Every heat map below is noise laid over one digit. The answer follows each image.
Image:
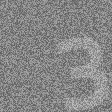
light 3
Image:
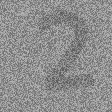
dark 2
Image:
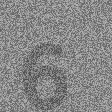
dark 6
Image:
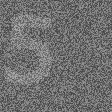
light 5
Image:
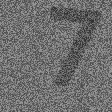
dark 7
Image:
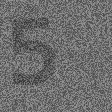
dark 5
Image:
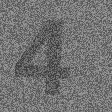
dark 4
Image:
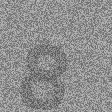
dark 8
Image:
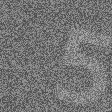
light 5
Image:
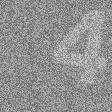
light 4
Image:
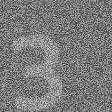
light 3
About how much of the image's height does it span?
two thirds
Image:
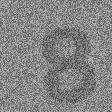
dark 8
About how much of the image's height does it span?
two thirds
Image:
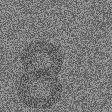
dark 8
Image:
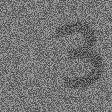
dark 3
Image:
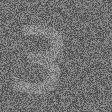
light 3
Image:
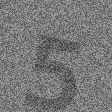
dark 5
